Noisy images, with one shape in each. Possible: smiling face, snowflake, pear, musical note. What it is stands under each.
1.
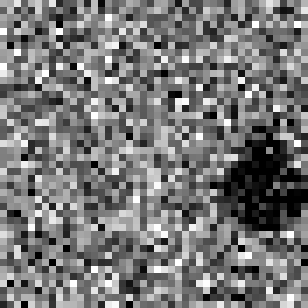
dark pear, middle right
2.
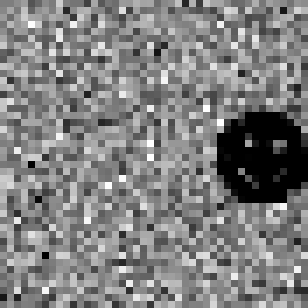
dark smiling face, middle right
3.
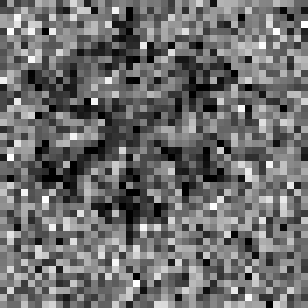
dark snowflake
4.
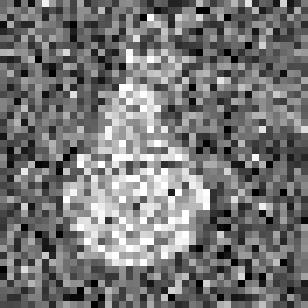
light pear
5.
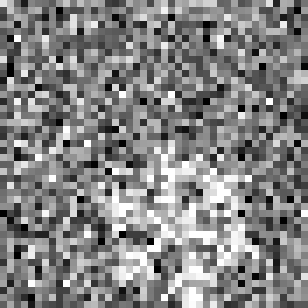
light snowflake
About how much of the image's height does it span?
half
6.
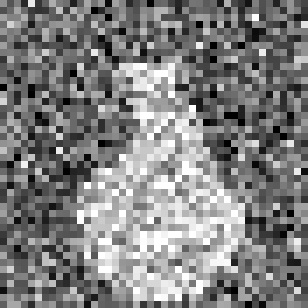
light pear
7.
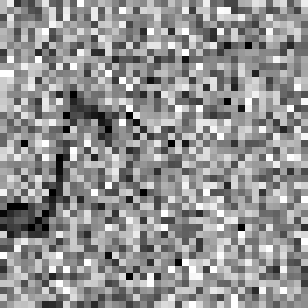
dark musical note
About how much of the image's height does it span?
half
